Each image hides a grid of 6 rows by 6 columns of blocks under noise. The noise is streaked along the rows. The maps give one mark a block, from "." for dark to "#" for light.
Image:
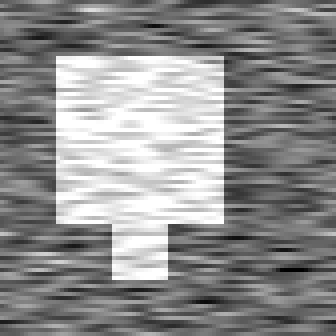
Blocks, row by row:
. . . . . .
. # # # . .
. # # # . .
. # # # . .
. . # . . .
. . . . . .
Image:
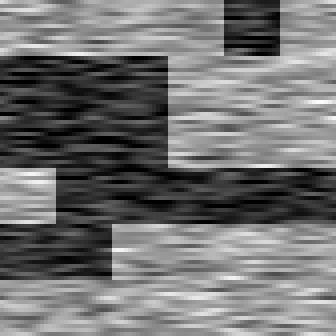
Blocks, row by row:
# # # # . #
. . . # # #
. . . # # #
# . . . . .
. . # # # #
# # # # # #
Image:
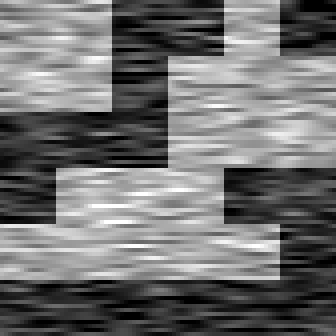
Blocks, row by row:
# # . . # .
# # . # # #
. . . # # #
. # # # . .
# # # # # .
. . . . . .
